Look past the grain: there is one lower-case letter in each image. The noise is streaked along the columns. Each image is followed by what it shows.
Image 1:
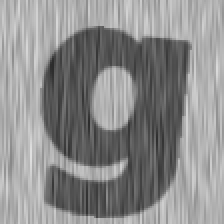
g
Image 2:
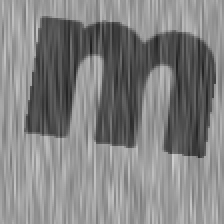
m
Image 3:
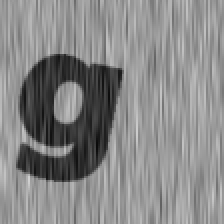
g
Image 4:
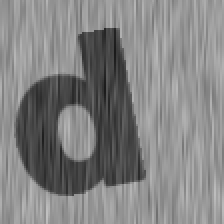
d
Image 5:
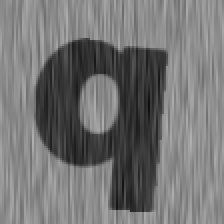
q
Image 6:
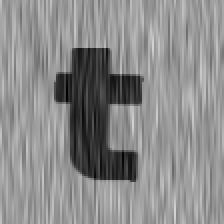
t
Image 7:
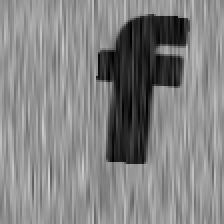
f
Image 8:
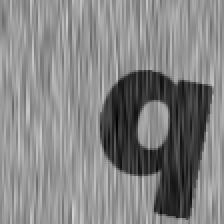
q
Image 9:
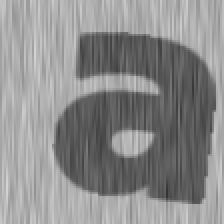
a
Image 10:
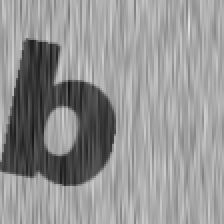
b
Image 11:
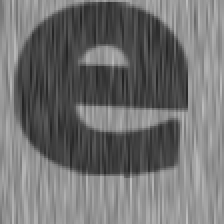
e
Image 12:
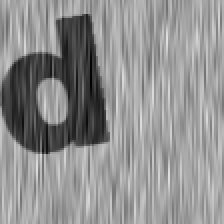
d
